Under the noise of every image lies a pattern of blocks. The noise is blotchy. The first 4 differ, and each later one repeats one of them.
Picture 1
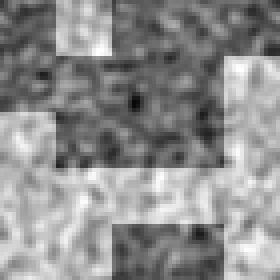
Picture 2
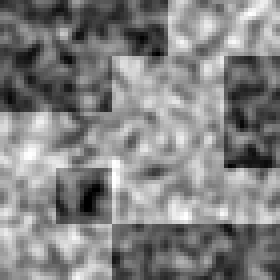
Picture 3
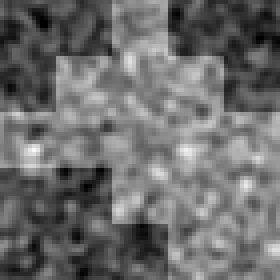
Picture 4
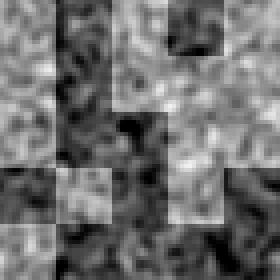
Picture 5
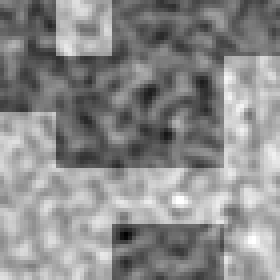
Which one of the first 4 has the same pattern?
1
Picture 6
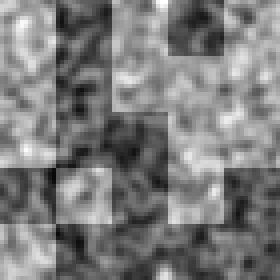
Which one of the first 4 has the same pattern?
4
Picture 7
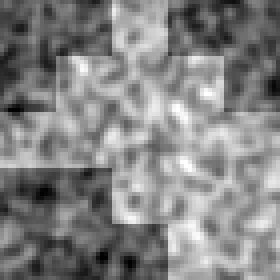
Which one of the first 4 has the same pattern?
3
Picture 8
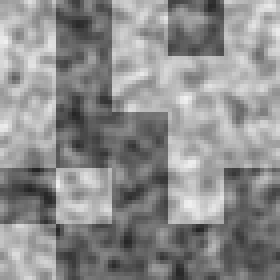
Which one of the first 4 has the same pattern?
4
